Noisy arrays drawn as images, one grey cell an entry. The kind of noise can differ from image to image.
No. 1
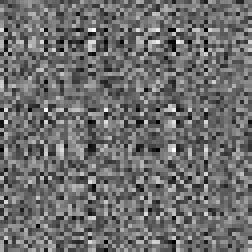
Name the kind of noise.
low rank plus noise
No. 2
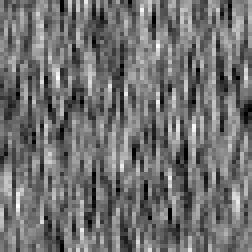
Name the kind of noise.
streaked along the columns
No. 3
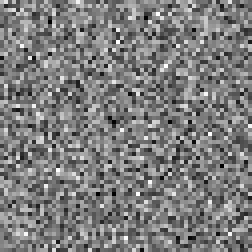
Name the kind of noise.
independent entries
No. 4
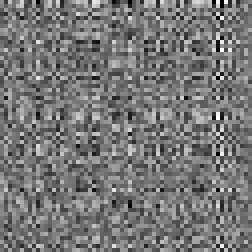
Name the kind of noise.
low rank plus noise
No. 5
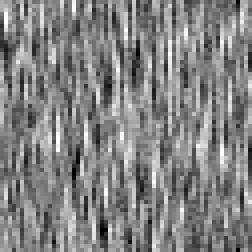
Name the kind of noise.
streaked along the columns
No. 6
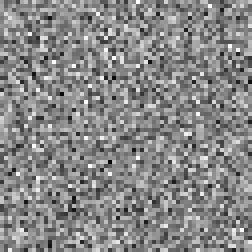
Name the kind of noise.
independent entries
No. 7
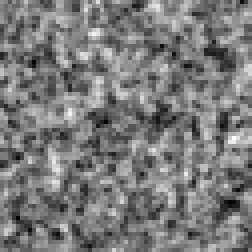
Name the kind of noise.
blotchy
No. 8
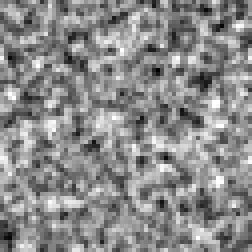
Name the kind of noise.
blotchy
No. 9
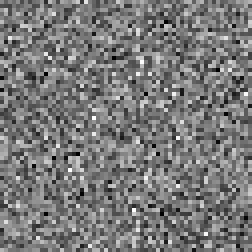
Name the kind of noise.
independent entries
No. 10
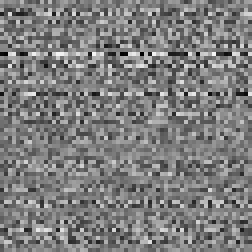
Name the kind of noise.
rows of uneven size
